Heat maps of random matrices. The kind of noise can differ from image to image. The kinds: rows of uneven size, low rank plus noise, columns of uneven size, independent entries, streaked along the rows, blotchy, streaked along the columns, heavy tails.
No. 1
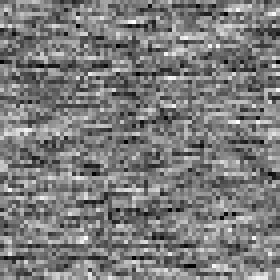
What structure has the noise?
streaked along the rows
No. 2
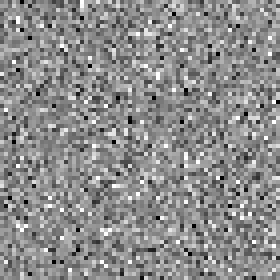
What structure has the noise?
heavy tails
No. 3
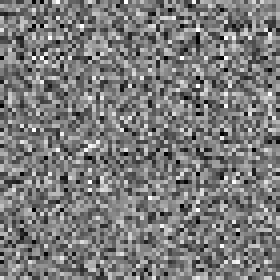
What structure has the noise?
low rank plus noise
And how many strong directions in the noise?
two
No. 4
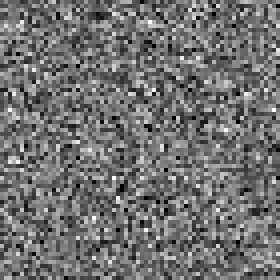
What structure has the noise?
low rank plus noise
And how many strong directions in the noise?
five to eight
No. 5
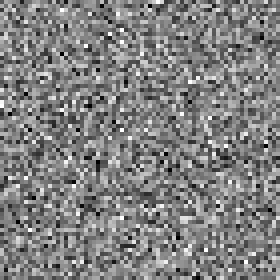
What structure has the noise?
independent entries
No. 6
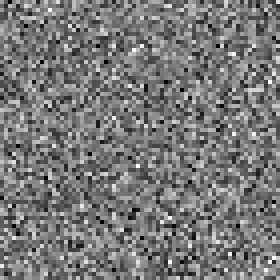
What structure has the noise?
independent entries
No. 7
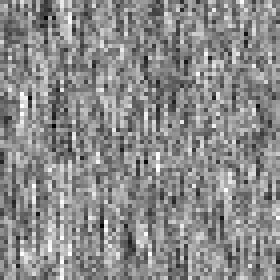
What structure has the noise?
streaked along the columns
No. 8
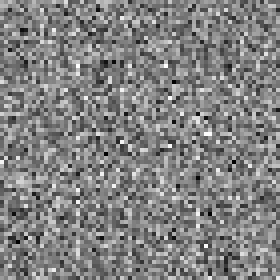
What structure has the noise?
low rank plus noise
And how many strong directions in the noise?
one
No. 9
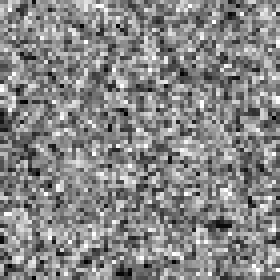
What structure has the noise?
blotchy
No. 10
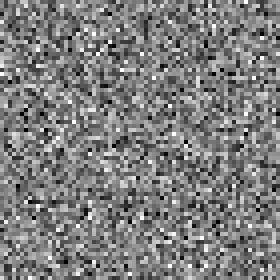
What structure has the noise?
independent entries
